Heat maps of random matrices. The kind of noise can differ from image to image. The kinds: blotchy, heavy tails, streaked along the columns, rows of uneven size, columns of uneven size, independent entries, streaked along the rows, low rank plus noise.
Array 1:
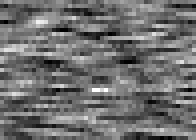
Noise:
streaked along the rows
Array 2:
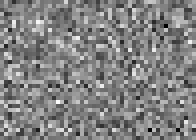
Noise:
low rank plus noise
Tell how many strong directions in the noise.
five to eight
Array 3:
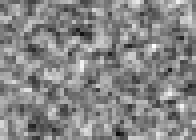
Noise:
blotchy
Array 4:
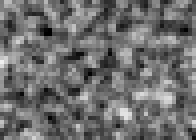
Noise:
blotchy
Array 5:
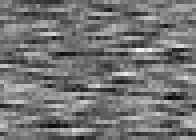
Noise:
streaked along the rows
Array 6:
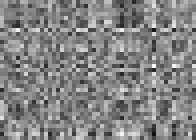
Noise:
low rank plus noise
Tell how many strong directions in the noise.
one
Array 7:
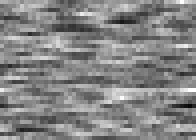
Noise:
streaked along the rows
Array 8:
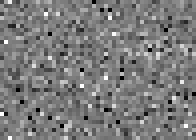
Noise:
heavy tails
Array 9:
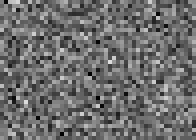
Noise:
independent entries
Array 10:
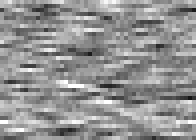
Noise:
streaked along the rows
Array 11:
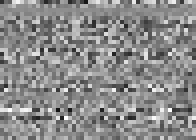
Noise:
rows of uneven size
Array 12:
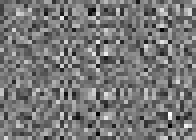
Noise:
low rank plus noise
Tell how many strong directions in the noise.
one
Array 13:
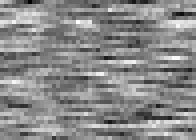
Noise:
streaked along the rows
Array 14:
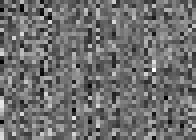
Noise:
columns of uneven size
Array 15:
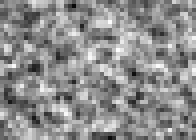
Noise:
blotchy
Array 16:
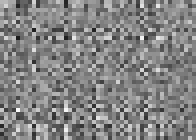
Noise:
low rank plus noise
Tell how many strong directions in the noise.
two
